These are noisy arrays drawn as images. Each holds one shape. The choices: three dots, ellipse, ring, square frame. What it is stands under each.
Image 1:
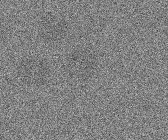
three dots
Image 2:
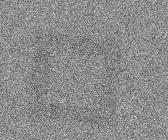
square frame
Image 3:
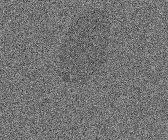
ellipse
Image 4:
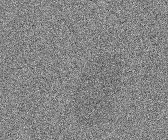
ellipse
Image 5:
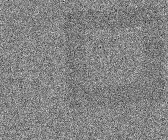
square frame
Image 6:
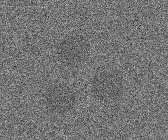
three dots
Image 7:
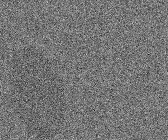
ellipse
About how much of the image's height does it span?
two thirds
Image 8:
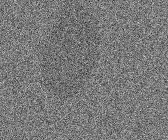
ellipse
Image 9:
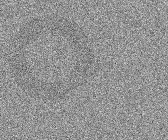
ring
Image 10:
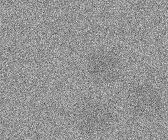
three dots
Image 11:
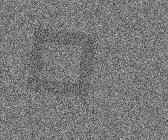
square frame
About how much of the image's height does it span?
half
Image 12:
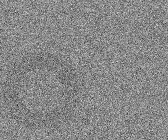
ring
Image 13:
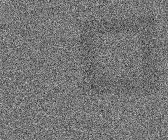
square frame
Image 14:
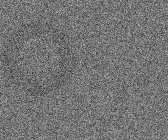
ring
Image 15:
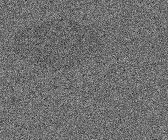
ellipse
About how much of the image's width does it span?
half
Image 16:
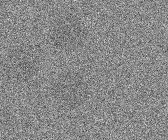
three dots
